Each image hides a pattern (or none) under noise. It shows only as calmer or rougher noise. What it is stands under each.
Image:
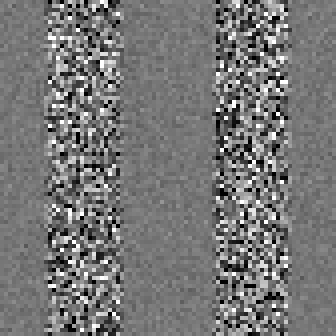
vertical stripes
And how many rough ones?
2
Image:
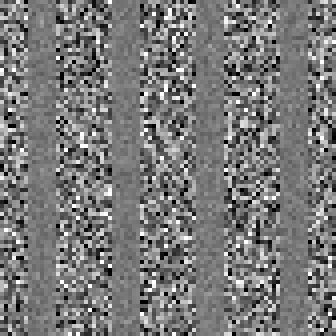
vertical stripes
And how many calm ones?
4
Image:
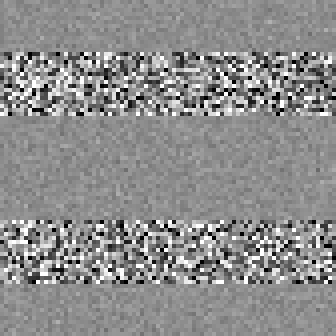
horizontal stripes
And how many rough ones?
2
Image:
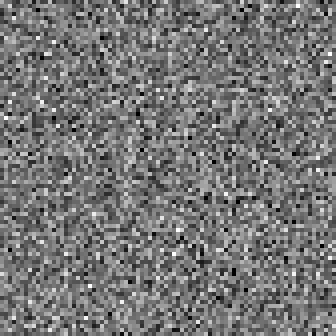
only noise
